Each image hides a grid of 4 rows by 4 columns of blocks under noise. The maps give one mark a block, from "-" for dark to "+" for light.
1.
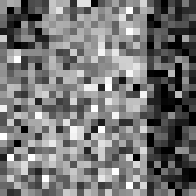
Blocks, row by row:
- + + -
+ + + -
+ + + -
+ + + -
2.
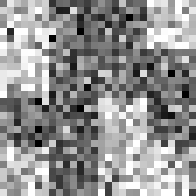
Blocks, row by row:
+ - - +
+ - - -
- - + -
+ - + +
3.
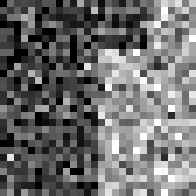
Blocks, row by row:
- - - +
- - + +
- - + +
- - + +
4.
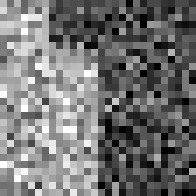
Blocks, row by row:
+ - - -
+ + - -
+ + - -
+ + - -
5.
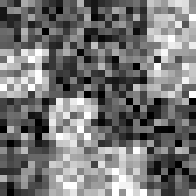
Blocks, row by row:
- - - +
+ - - +
- + - -
- + + -
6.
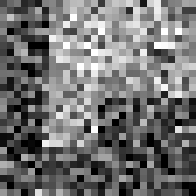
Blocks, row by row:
- + + +
- + + +
- + - -
- - - -
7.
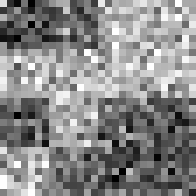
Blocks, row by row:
- - + +
+ + + +
- + - -
+ - - -
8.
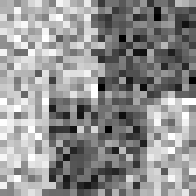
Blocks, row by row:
+ + - -
+ + - -
+ - - +
+ - - +
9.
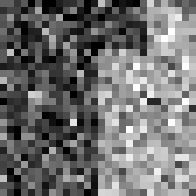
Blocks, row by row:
- - - +
- - + +
- - + +
- - + +
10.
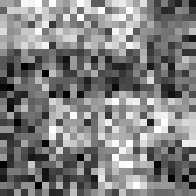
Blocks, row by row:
+ + + -
- - - -
- + + +
- - + -
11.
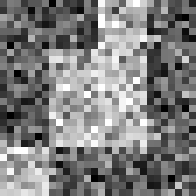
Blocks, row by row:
- - + -
- + + -
- + + -
+ - - -
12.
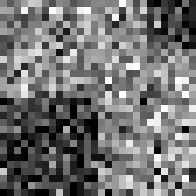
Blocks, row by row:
+ + + -
+ + + +
- - + +
- - + +
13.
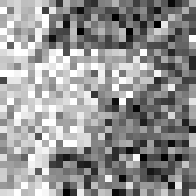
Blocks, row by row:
+ - - -
+ + + -
+ + - -
+ - - -
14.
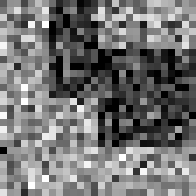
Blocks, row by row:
+ - + +
+ - - -
+ + - -
+ + + +
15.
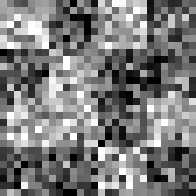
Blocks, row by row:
+ - + -
- + - -
+ + - +
- - + -
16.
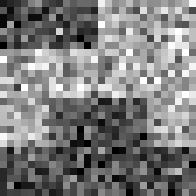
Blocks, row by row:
- - + +
+ + + +
+ - - +
- - - -
